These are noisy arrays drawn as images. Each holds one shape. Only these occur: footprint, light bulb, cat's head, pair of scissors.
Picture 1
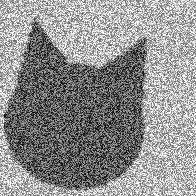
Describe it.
dark cat's head
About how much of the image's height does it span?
nearly all
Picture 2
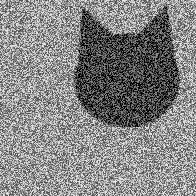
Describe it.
dark cat's head
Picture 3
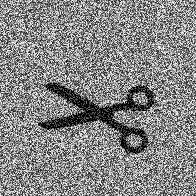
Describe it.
dark pair of scissors
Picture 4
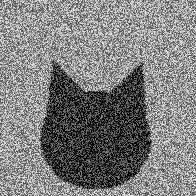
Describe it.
dark cat's head
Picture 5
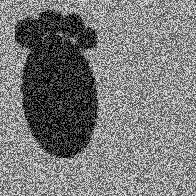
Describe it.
dark footprint
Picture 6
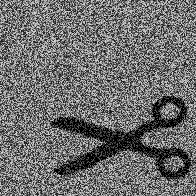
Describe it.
dark pair of scissors
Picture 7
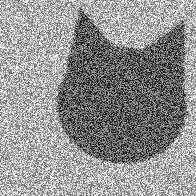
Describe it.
dark cat's head
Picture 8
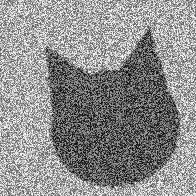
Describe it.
dark cat's head
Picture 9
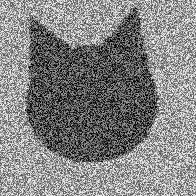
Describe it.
dark cat's head
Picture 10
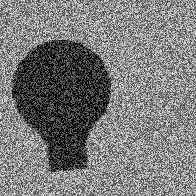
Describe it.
dark light bulb
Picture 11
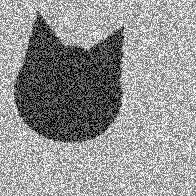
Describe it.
dark cat's head
